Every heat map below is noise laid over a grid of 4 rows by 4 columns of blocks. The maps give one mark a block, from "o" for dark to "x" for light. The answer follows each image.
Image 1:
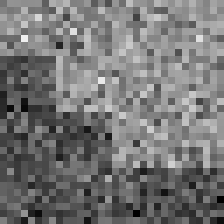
x x x x
o x x x
o o x x
o o o o
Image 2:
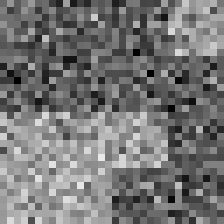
o o o x
o o o o
x x x o
x x o o
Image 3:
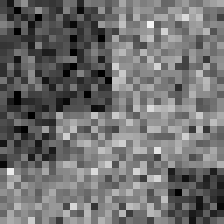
o o x x
o o x x
o x x x
x x x o
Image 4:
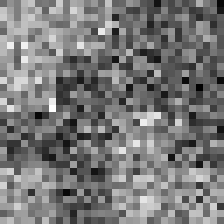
x x o o
x o o o
o o x o
x o x x
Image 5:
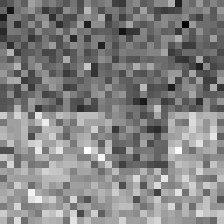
o o o o
o o o o
x x o x
x x x x
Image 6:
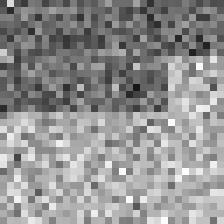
o o o o
o o o x
x x x x
x x x x
